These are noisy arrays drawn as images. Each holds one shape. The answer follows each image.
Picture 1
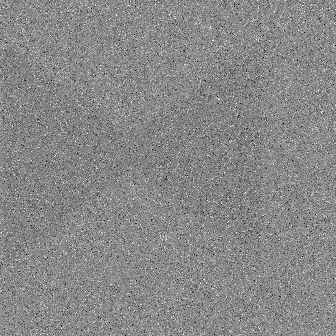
bow tie
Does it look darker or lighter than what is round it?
darker
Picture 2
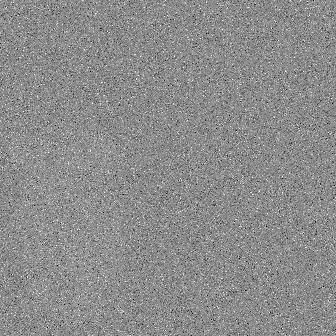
footprint
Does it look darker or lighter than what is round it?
lighter
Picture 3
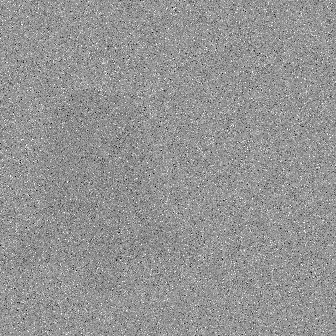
bell
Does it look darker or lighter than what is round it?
darker
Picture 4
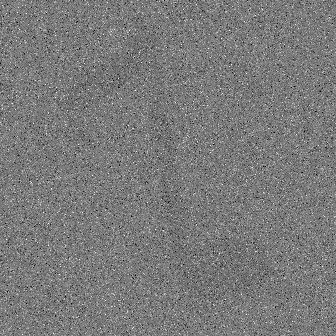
musical note
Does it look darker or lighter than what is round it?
darker
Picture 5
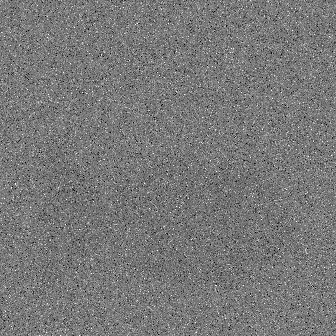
fish
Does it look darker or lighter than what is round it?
darker
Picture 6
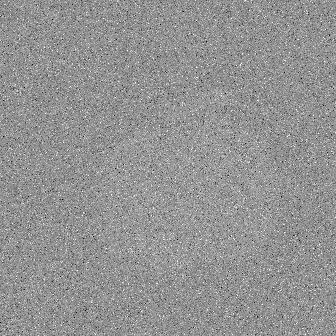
apple
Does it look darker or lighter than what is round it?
lighter
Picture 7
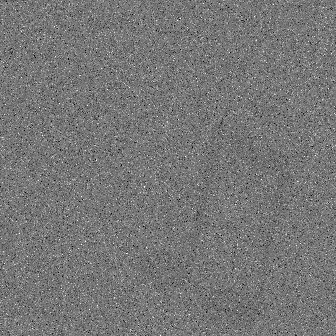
pair of musical notes
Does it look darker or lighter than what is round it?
darker
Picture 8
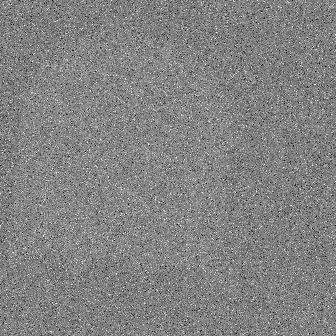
ghost
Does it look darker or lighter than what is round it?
lighter
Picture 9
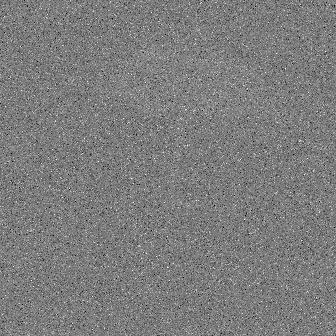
umbrella
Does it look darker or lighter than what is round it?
lighter
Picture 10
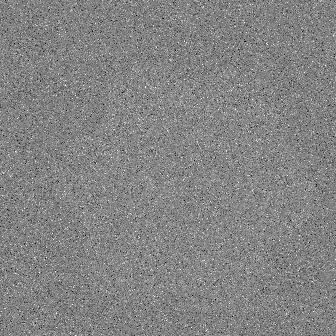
flower
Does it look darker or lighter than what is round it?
lighter
